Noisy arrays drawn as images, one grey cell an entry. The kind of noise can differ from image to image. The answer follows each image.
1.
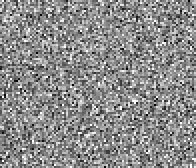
independent entries
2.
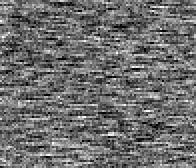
streaked along the rows
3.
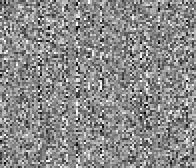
columns of uneven size
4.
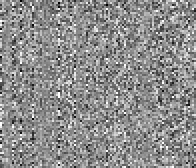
columns of uneven size
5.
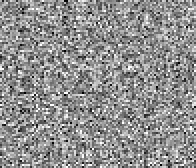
low rank plus noise
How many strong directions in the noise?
three or four
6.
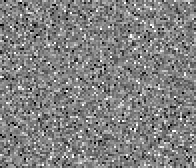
heavy tails
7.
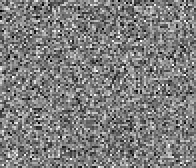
low rank plus noise
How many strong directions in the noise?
one
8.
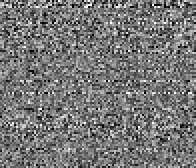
rows of uneven size
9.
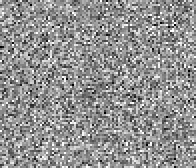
low rank plus noise
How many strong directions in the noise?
one
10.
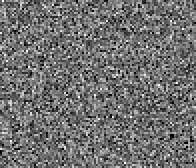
independent entries
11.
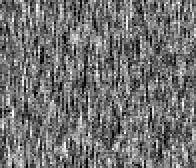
streaked along the columns
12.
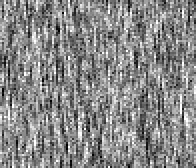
streaked along the columns
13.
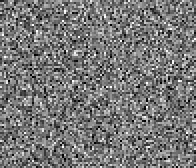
low rank plus noise
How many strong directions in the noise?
one
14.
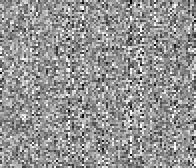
columns of uneven size
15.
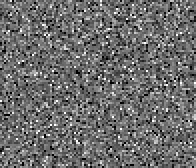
heavy tails
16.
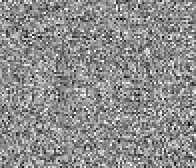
low rank plus noise
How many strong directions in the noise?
five to eight
